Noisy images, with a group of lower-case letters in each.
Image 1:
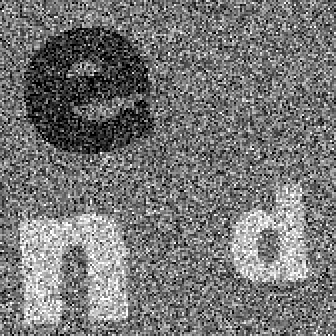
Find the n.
bottom left
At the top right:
nothing
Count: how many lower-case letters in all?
3
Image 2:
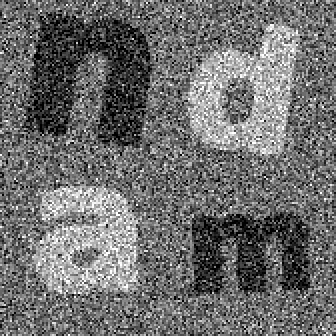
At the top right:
d
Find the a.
bottom left
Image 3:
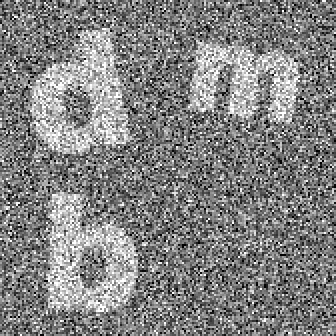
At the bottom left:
b
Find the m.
top right
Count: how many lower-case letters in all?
3
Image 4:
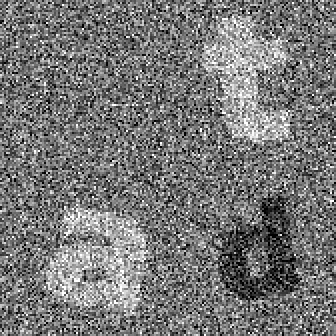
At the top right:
t
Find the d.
bottom right
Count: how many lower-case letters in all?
3
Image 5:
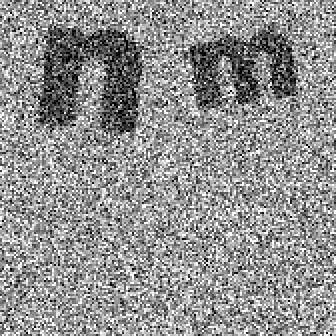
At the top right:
m
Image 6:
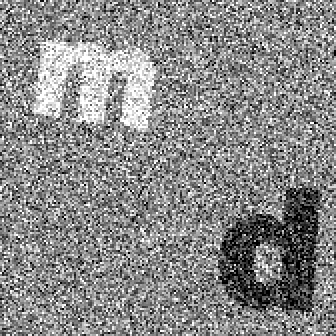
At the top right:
nothing
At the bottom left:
nothing
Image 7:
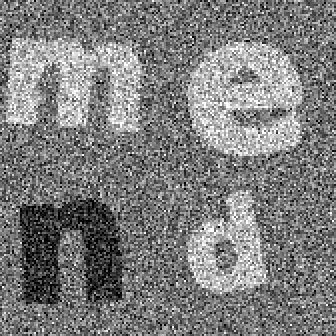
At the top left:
m
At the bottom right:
d
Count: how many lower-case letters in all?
4
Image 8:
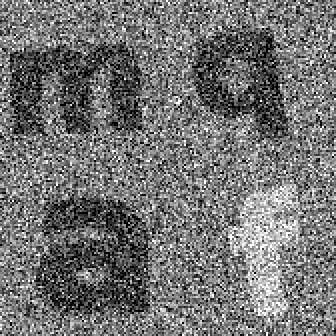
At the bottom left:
a
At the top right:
q
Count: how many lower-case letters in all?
4
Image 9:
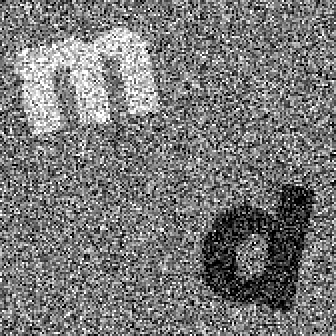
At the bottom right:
d
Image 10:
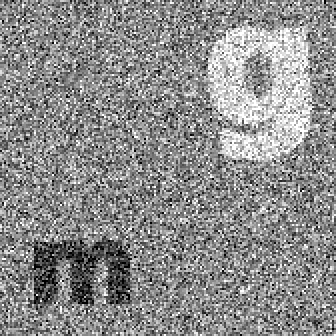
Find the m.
bottom left
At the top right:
g
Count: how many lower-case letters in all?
2
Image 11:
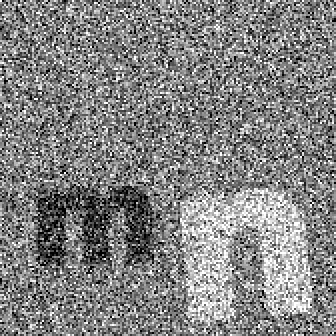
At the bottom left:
m
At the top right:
nothing
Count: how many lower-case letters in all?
2
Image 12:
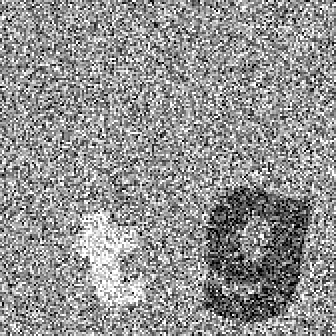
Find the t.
bottom left
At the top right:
nothing
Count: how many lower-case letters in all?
2
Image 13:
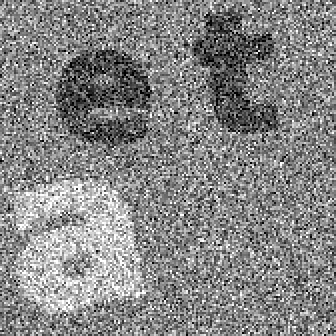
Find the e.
top left
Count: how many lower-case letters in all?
3
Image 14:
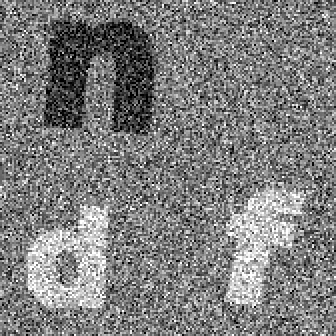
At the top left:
n
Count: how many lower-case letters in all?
3
